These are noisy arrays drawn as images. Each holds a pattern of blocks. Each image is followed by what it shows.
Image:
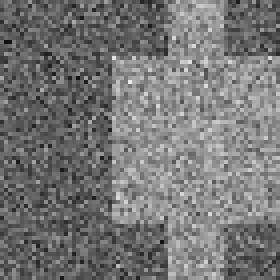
top and bottom mirror each other
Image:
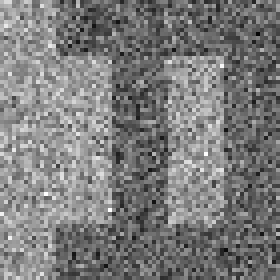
top and bottom mirror each other
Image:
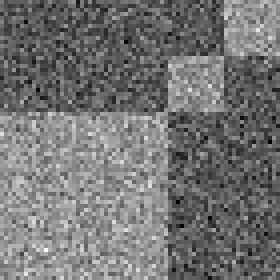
mirrored about the diagonal from the bottom left
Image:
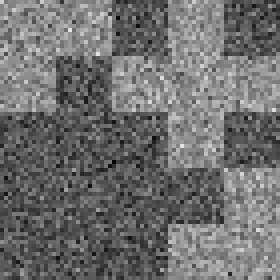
mirrored about the diagonal from the bottom left
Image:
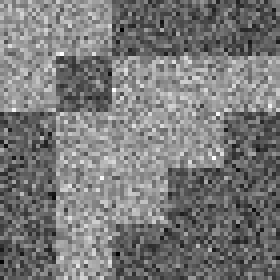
mirrored about the diagonal from the top left
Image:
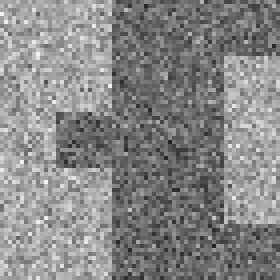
top and bottom mirror each other
